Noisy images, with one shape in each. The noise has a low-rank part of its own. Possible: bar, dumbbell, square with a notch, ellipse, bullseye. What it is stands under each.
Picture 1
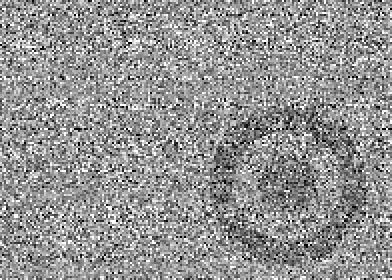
bullseye
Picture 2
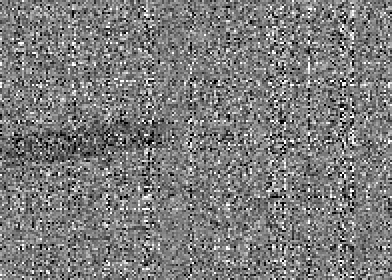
bar
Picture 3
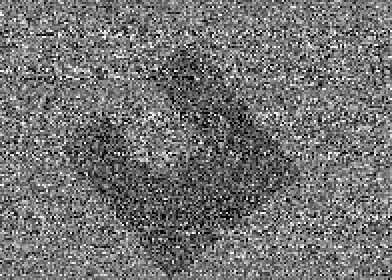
square with a notch
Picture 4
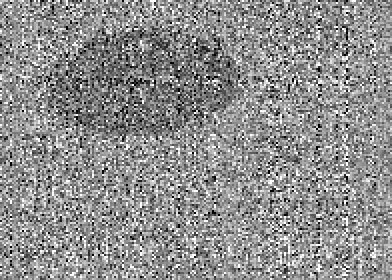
ellipse
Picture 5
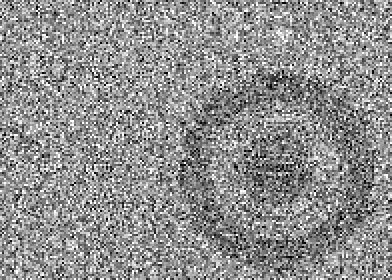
bullseye
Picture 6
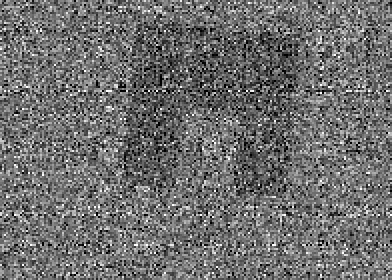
square with a notch
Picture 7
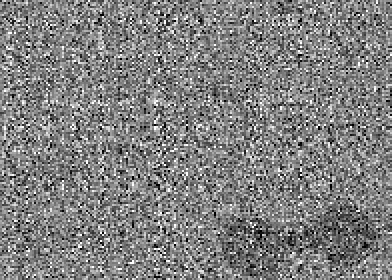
dumbbell
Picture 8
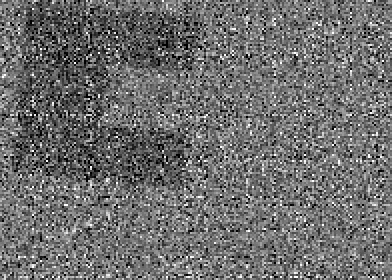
square with a notch
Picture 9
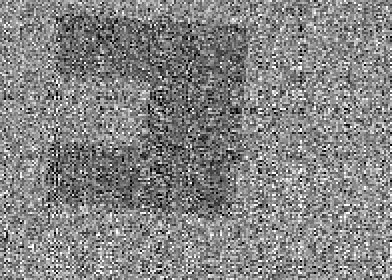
square with a notch
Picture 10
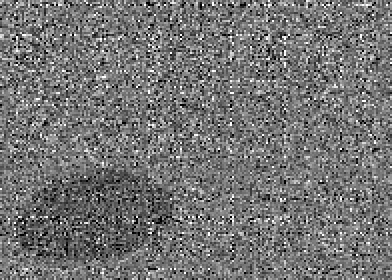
ellipse
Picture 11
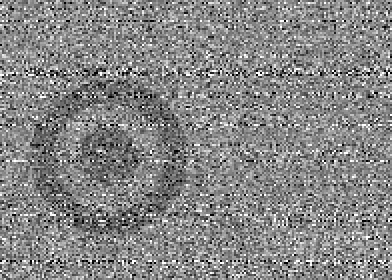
bullseye
